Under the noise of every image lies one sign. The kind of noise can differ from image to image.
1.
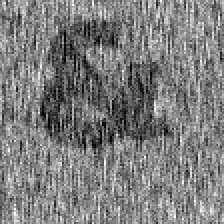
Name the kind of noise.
streaked along the columns
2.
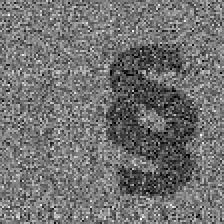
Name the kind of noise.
low rank plus noise
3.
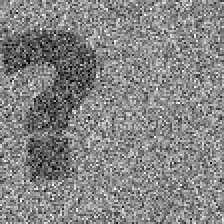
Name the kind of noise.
independent entries
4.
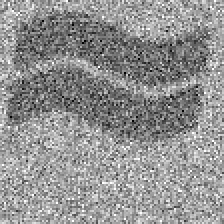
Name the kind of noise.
independent entries
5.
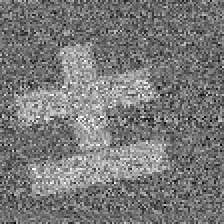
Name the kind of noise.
rows of uneven size
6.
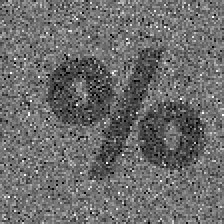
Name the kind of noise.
heavy tails
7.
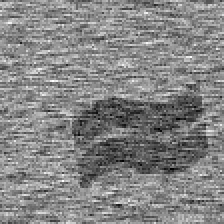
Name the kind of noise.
streaked along the rows
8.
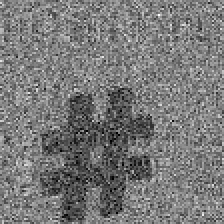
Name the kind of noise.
low rank plus noise
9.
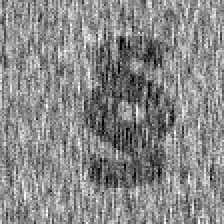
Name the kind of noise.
streaked along the columns
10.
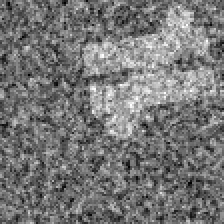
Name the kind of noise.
blotchy
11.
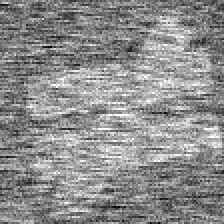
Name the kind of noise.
streaked along the rows
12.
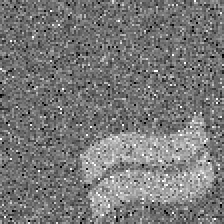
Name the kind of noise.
heavy tails
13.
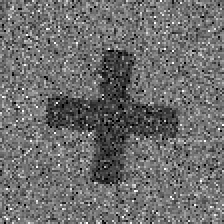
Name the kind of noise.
heavy tails
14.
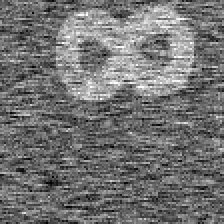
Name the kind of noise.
streaked along the rows
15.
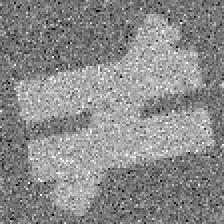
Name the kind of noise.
heavy tails
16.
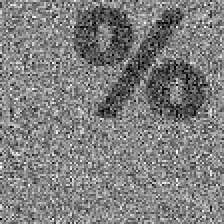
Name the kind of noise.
low rank plus noise
